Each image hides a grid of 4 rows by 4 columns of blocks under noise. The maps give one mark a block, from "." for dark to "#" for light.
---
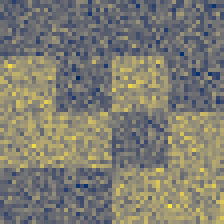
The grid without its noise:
. . . .
# . # .
# # . #
. . # #
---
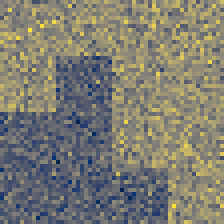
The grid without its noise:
# # # #
# . # #
. . # #
. . . #
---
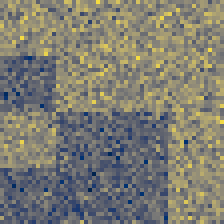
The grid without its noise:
# # # #
. # # #
# . . #
. . . #
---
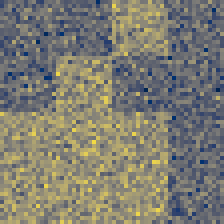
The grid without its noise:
. . # .
. # . .
# # # .
# # # .
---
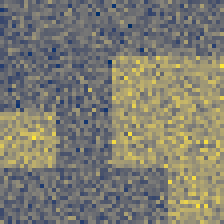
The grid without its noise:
. . . .
. . # #
# . # #
. . . #
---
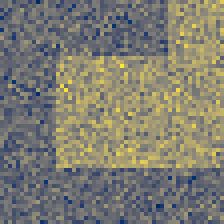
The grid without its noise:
. . . #
. # # #
. # # #
. . . .
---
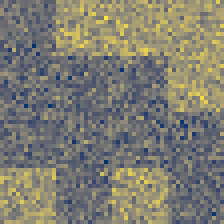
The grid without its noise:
. # # #
. . . #
. . . .
# . # .
